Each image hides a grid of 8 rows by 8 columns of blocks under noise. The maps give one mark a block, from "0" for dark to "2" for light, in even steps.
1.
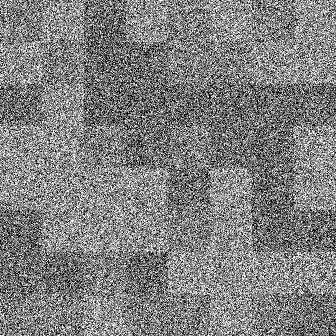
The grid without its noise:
1 2 0 2 1 2 1 2
2 1 0 0 1 1 2 2
0 2 0 0 0 0 0 0
2 2 1 0 1 0 0 2
2 2 2 2 0 2 0 2
0 2 2 2 1 2 0 0
0 0 1 0 2 2 2 2
1 1 2 1 1 2 1 0
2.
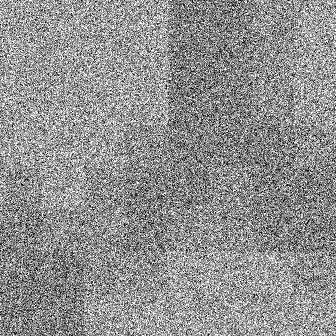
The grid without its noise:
2 2 2 2 0 0 1 2
2 2 2 2 0 0 1 2
2 2 2 2 0 0 1 2
2 2 2 1 0 0 0 1
1 2 1 0 0 1 0 0
0 1 1 0 1 1 0 0
0 0 1 1 2 2 2 1
0 0 2 2 2 2 2 2
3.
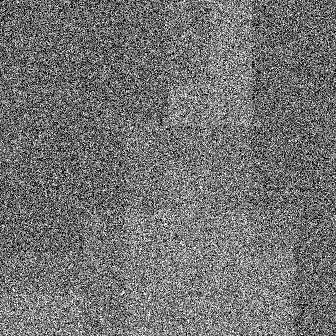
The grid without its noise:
0 0 0 0 1 2 0 0
0 0 0 0 1 2 0 0
0 0 0 0 2 2 0 0
0 0 0 1 1 1 0 0
0 0 0 1 2 1 0 0
0 0 1 2 2 2 1 0
1 1 1 2 2 2 2 0
2 2 1 2 2 2 2 0
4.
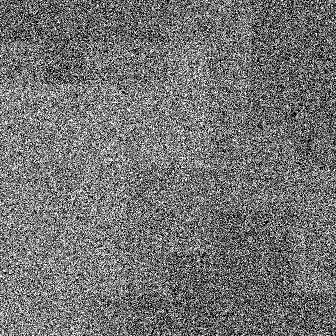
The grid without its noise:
0 0 0 0 1 1 0 0
1 0 1 1 2 1 0 0
2 2 2 2 2 1 0 0
2 2 2 2 2 1 1 0
2 2 2 1 1 1 1 1
2 2 2 1 1 0 0 1
2 2 2 1 0 0 0 1
2 2 1 0 0 0 0 0
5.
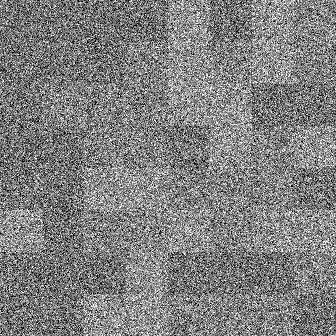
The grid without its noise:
0 0 0 0 2 0 2 1
0 0 0 1 2 1 2 1
0 1 1 1 2 2 0 0
0 0 1 1 0 2 1 2
0 0 2 2 1 1 1 0
2 0 1 1 2 1 2 2
0 0 0 2 0 0 0 1
0 0 2 2 1 1 1 0
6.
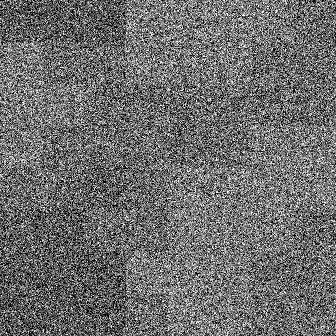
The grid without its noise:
0 0 0 2 2 2 2 1
2 1 1 2 2 2 1 1
2 2 1 1 1 1 1 1
2 1 1 1 1 1 2 2
1 1 0 1 2 2 2 2
0 0 1 1 2 2 2 1
0 0 0 2 2 2 1 1
0 0 0 1 2 2 1 1
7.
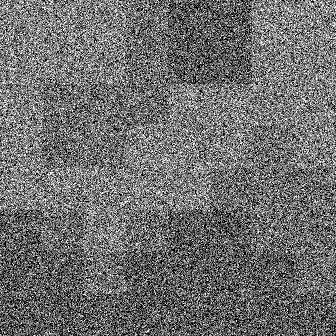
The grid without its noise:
2 2 2 1 0 0 2 2
2 2 2 1 0 0 2 2
2 1 1 1 2 2 2 2
2 1 1 2 2 2 1 2
2 2 2 2 2 1 1 1
0 1 2 1 0 0 1 1
0 0 1 0 0 0 0 1
0 0 0 0 0 0 0 0
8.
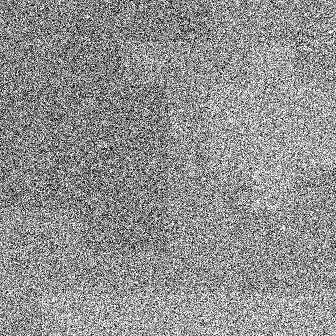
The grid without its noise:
0 0 0 0 0 1 1 1
0 0 0 1 1 1 2 1
0 0 0 0 1 2 2 2
0 0 0 0 1 2 2 2
0 0 0 0 1 1 2 1
1 1 0 0 1 1 1 1
1 1 1 1 1 1 1 1
1 2 2 2 2 2 2 2
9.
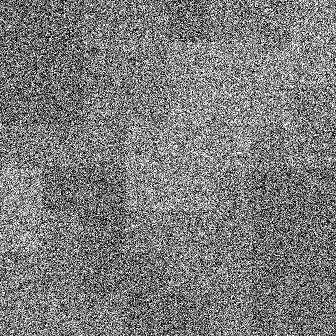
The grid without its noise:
0 0 1 1 0 1 1 2
0 0 1 1 2 2 2 2
0 0 1 1 2 2 2 1
1 1 1 2 2 2 1 1
2 0 0 2 2 1 0 0
2 1 0 1 1 1 0 0
1 1 0 0 1 1 0 0
1 1 1 0 0 1 0 0
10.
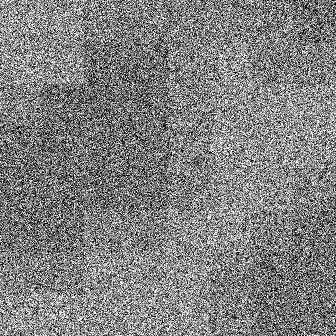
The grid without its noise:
2 2 1 1 1 1 1 0
2 2 0 0 1 2 1 1
1 0 0 0 1 2 2 2
0 0 0 0 1 2 2 2
0 0 0 0 1 2 2 1
0 0 1 1 2 2 1 0
1 1 2 2 2 1 0 0
2 2 2 2 2 1 0 0
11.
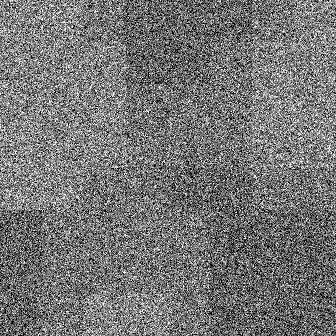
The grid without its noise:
2 2 1 0 0 0 1 2
2 2 2 0 0 1 2 2
2 2 2 1 1 1 2 2
2 2 2 1 1 1 2 2
2 2 1 1 0 0 1 1
0 1 1 1 1 0 0 0
0 1 1 1 1 0 0 0
0 1 2 2 1 0 0 0
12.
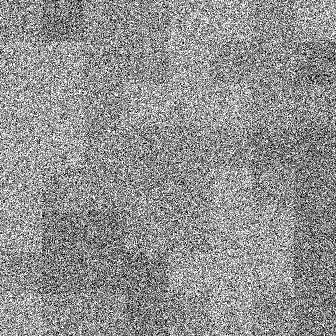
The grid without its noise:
1 0 1 1 2 2 1 2
2 2 1 1 2 1 1 0
2 2 1 2 2 2 1 1
2 2 1 1 1 1 0 0
2 1 1 1 1 2 1 0
2 0 0 1 1 2 2 0
1 0 0 0 2 2 2 0
2 1 1 0 1 2 1 0
